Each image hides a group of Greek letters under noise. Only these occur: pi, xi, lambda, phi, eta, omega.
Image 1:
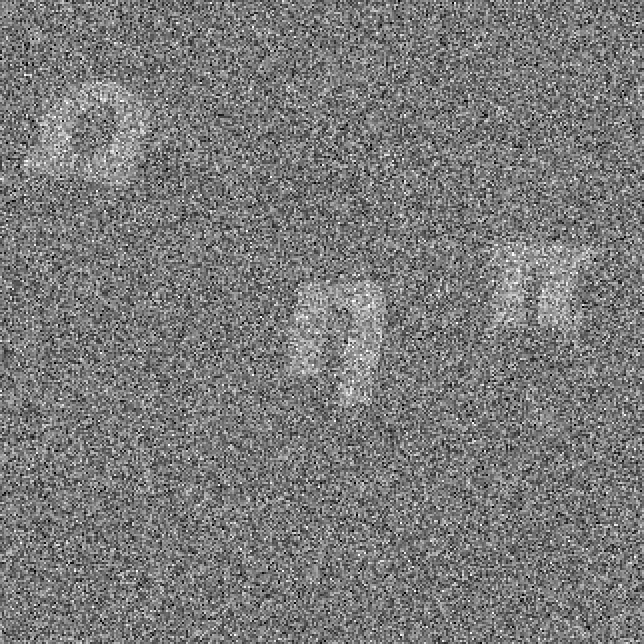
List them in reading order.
top left: light omega; centre: light eta; middle right: light pi
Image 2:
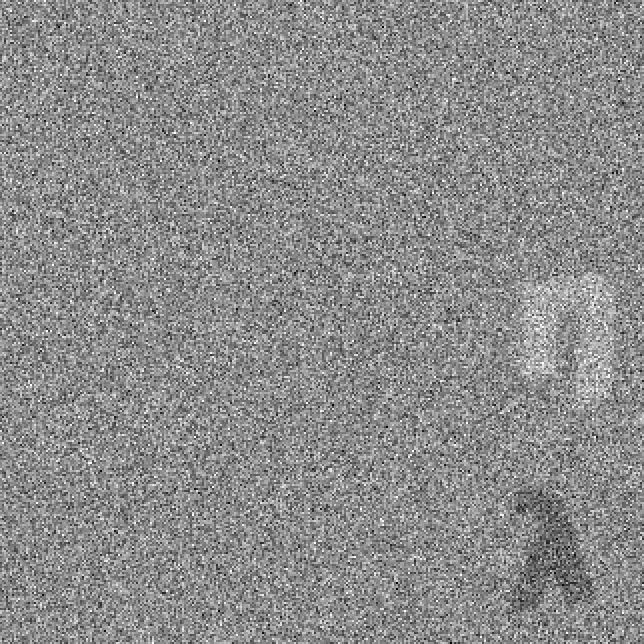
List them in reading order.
middle right: light eta; bottom right: dark lambda
